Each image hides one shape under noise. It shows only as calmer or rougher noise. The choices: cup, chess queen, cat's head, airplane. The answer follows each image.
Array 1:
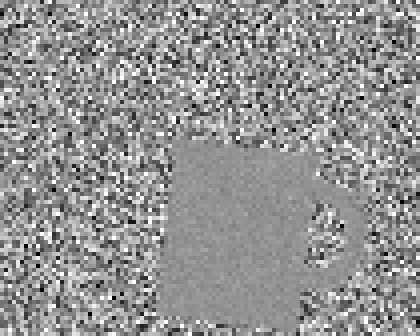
cup
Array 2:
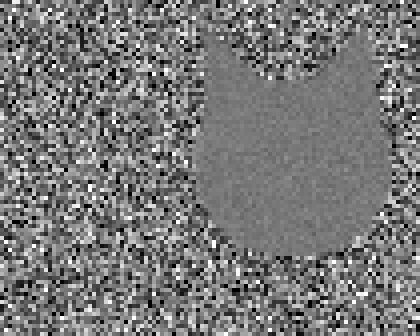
cat's head
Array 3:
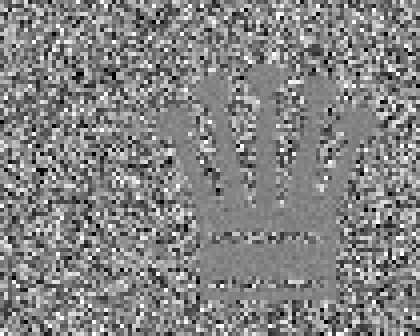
chess queen
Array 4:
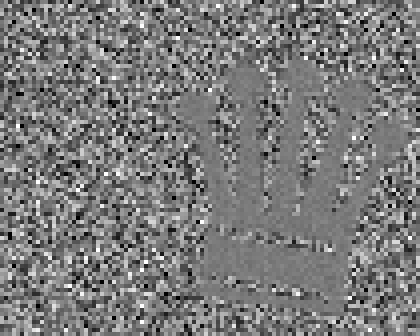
chess queen
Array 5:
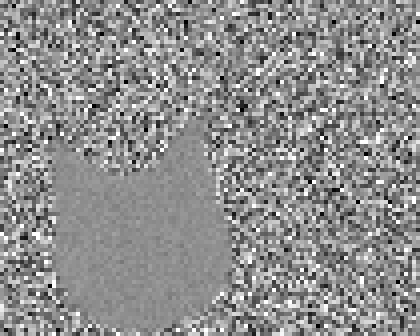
cat's head
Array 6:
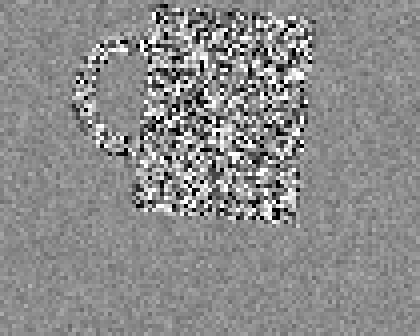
cup
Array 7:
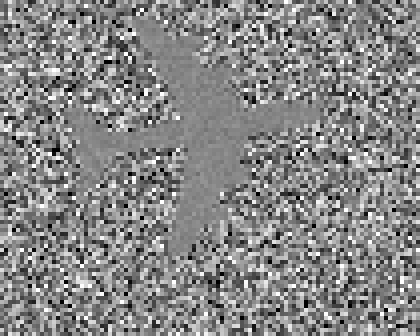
airplane
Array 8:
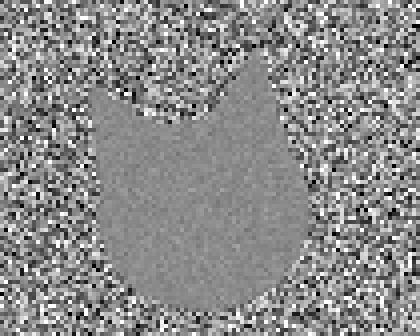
cat's head
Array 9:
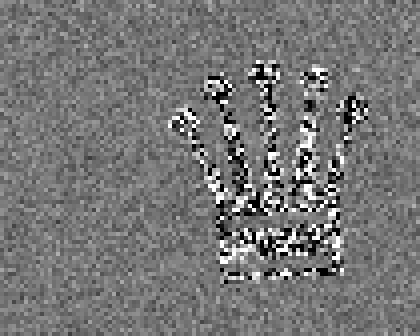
chess queen
